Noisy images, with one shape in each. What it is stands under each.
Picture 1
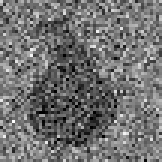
dark pear
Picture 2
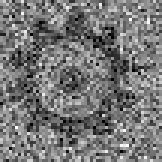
dark gear
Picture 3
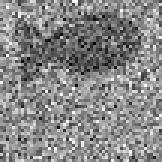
dark fish
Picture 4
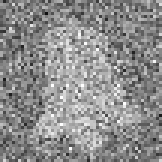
light bell
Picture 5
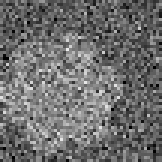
light flower
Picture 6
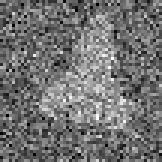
light chess pawn
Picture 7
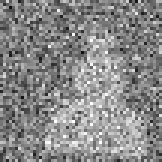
light chess pawn
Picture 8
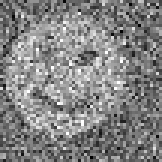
light smiling face
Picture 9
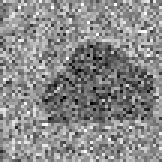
dark cloud
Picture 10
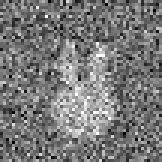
light rabbit's head
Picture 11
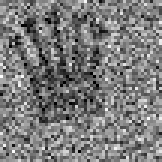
dark chess queen
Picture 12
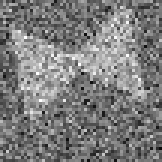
light bow tie
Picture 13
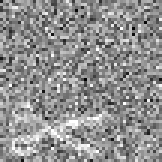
light pair of scissors
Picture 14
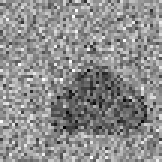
dark cloud
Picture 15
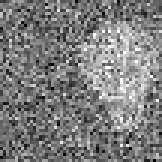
light light bulb
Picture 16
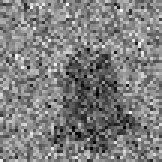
dark bell
